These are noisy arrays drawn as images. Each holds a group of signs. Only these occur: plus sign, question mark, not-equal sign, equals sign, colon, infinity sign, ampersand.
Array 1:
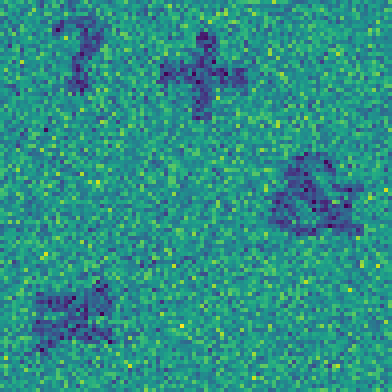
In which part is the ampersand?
middle right
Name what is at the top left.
question mark
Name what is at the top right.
nothing
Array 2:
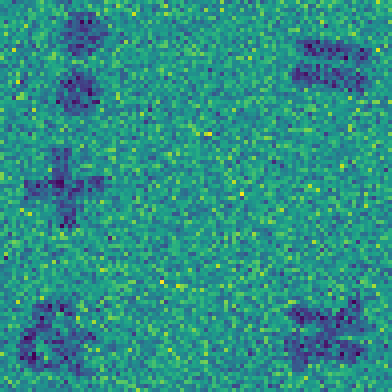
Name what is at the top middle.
nothing
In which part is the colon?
top left
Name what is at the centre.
nothing
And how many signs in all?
5
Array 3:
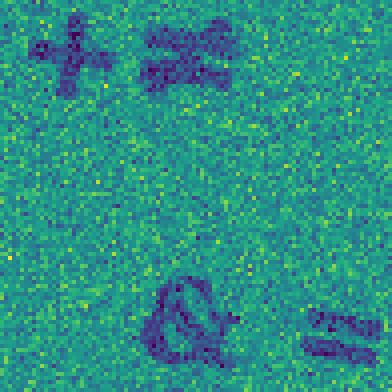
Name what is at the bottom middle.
ampersand
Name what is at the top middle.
not-equal sign
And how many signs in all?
4
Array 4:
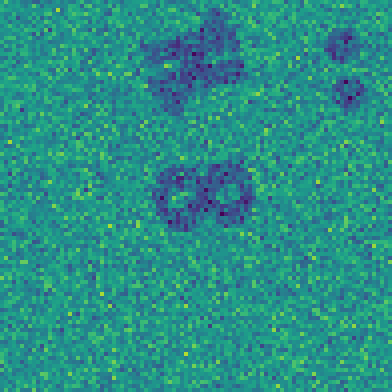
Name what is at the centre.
infinity sign
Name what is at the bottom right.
nothing
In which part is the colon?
top right
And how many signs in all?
3
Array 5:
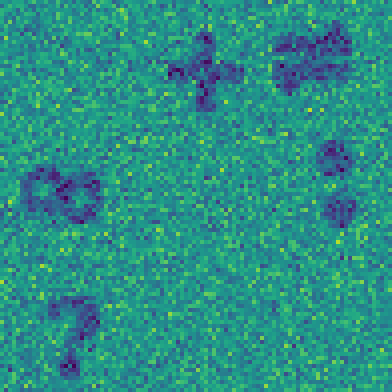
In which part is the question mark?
bottom left
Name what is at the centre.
nothing
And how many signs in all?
5
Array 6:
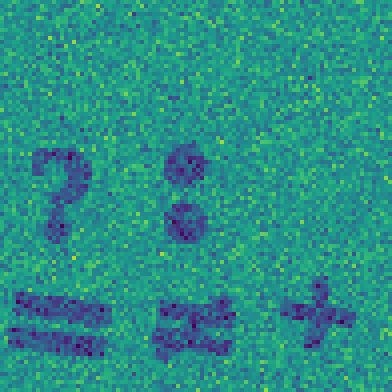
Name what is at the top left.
nothing
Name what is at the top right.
nothing
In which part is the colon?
centre
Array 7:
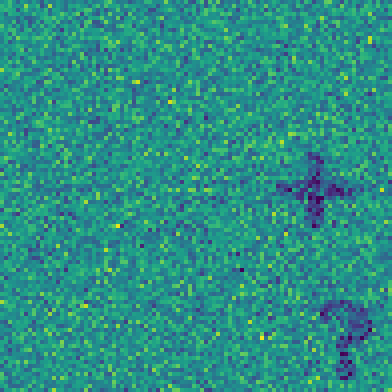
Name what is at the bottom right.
question mark
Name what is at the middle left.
nothing
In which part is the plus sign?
middle right
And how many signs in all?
2
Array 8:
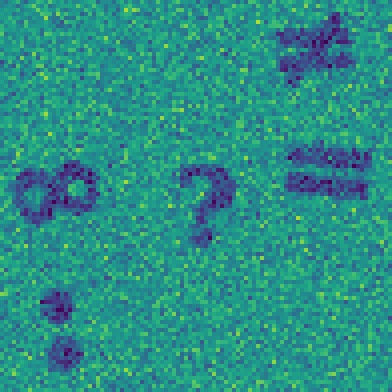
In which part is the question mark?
centre
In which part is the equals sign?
middle right
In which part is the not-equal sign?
top right
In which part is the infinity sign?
middle left
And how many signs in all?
5
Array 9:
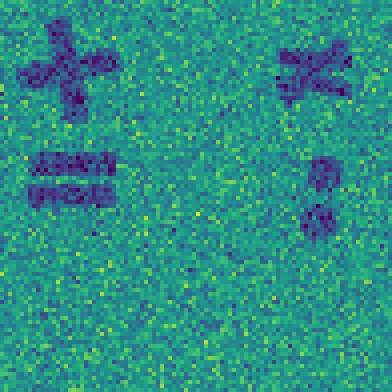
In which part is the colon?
middle right
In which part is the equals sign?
middle left
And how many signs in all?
4
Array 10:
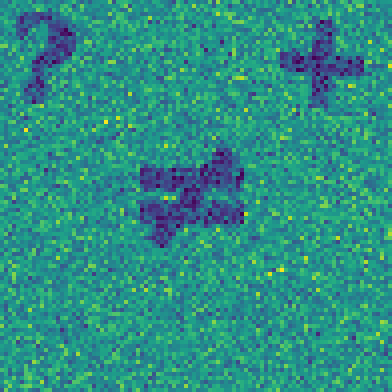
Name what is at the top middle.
nothing
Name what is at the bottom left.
nothing
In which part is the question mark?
top left
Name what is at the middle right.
nothing
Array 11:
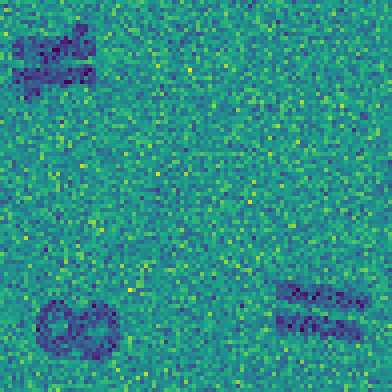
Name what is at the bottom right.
equals sign
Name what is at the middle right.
nothing
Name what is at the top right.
nothing
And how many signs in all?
3
